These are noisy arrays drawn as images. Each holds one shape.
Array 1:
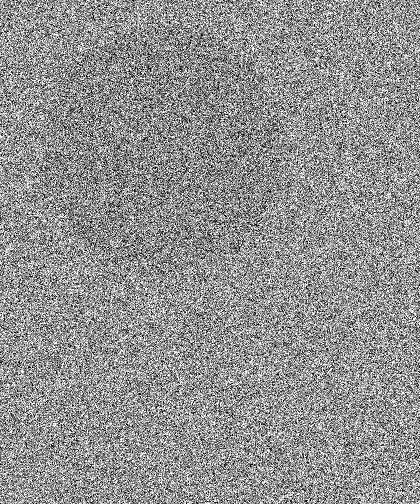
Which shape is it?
disc
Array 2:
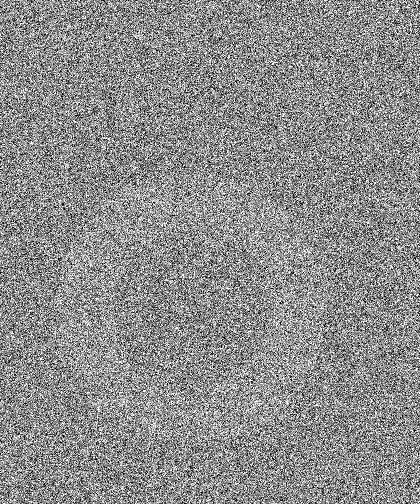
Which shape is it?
ring
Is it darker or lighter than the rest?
lighter
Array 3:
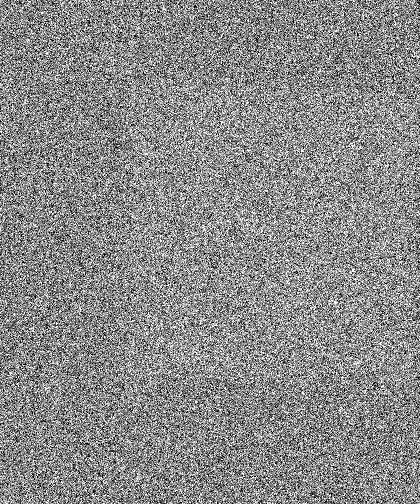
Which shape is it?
square
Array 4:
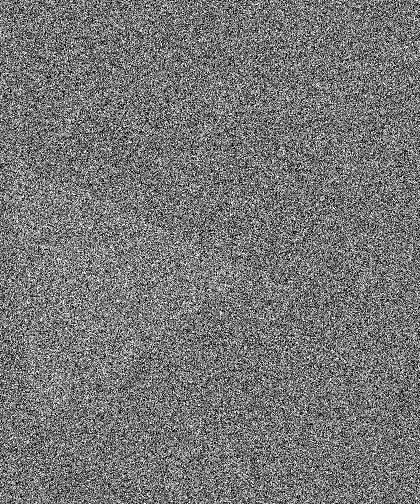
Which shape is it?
triangle
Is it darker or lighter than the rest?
lighter
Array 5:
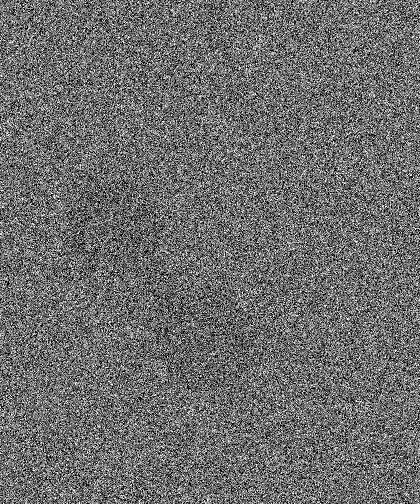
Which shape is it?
dumbbell
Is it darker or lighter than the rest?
darker
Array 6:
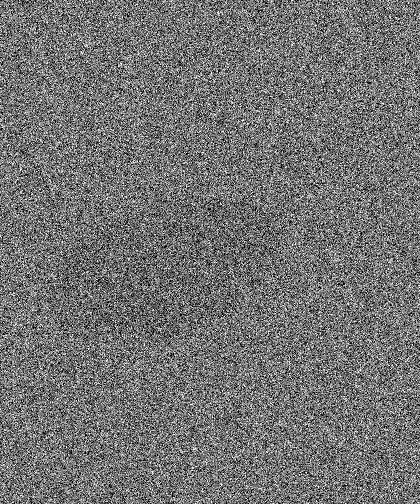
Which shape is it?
ellipse
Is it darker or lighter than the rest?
darker
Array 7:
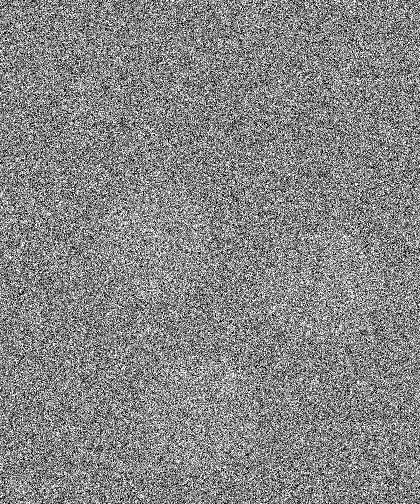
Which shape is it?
three dots
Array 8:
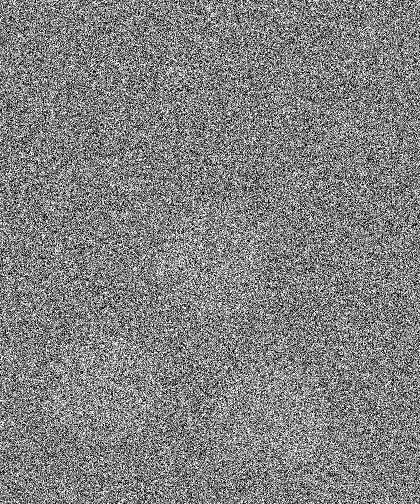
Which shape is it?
three dots
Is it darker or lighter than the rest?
lighter
